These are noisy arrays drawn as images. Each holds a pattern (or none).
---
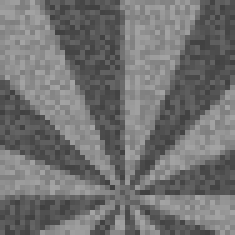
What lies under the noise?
spokes from one point
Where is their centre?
bottom middle
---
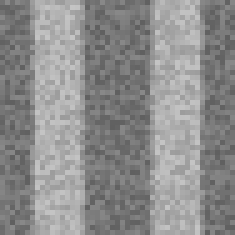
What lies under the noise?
vertical stripes
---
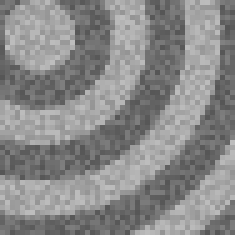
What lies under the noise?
rings round one point
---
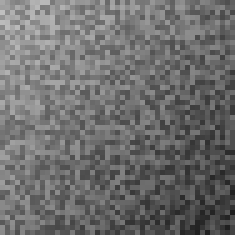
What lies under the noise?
a smooth slope
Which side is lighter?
top left
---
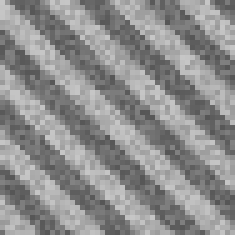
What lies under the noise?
diagonal stripes
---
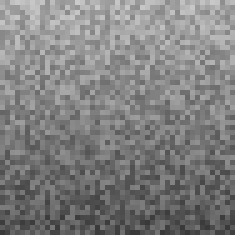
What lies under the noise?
a smooth slope
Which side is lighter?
top
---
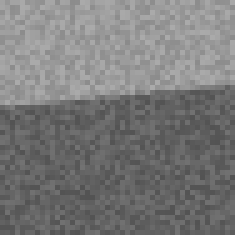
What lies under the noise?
a sharp edge
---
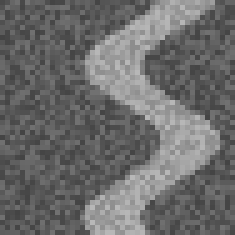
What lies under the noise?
a wavy band
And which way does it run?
top to bottom
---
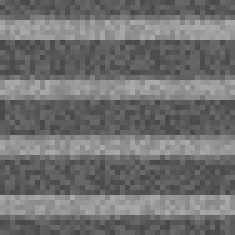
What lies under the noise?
horizontal stripes
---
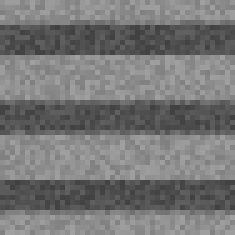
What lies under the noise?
horizontal stripes
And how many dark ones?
3
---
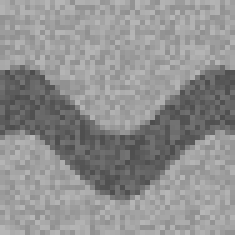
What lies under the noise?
a wavy band
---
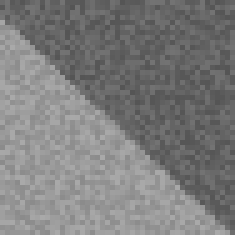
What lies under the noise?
a sharp edge
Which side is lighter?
bottom left
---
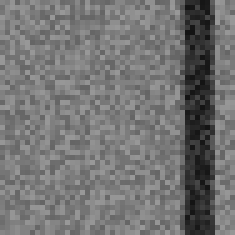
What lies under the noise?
one vertical stripe
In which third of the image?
right
